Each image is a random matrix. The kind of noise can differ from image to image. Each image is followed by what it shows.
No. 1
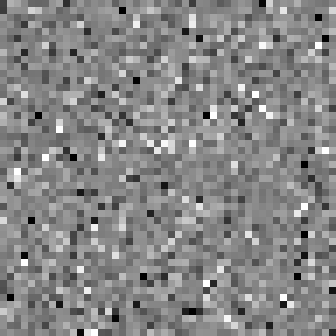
heavy tails
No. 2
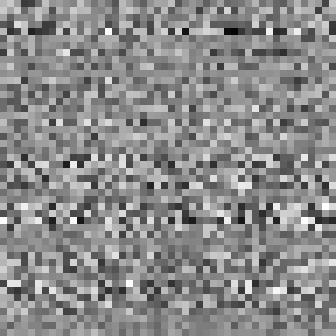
rows of uneven size
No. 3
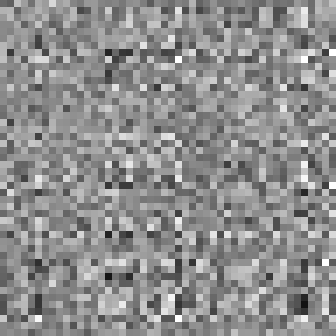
low rank plus noise
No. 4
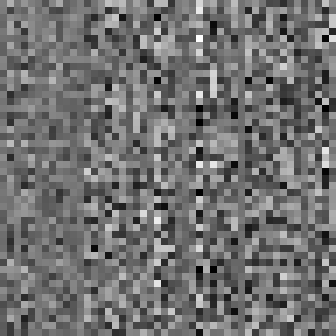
columns of uneven size
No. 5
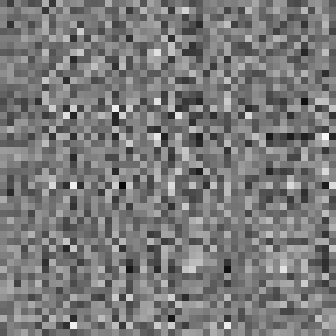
low rank plus noise
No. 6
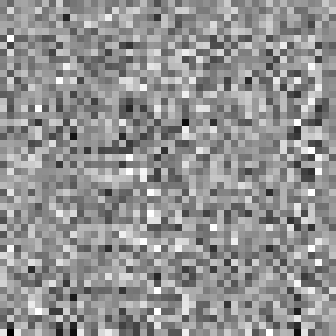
low rank plus noise
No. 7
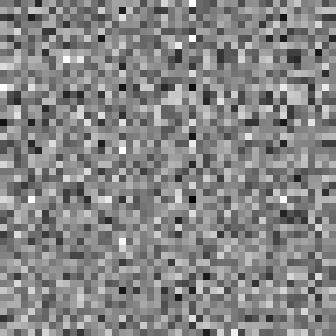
low rank plus noise
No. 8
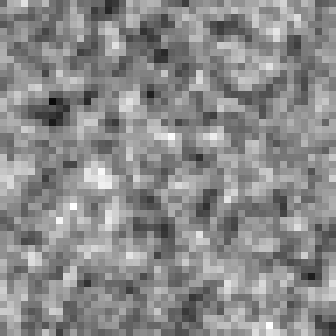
blotchy
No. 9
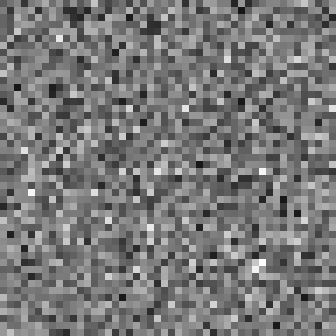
independent entries
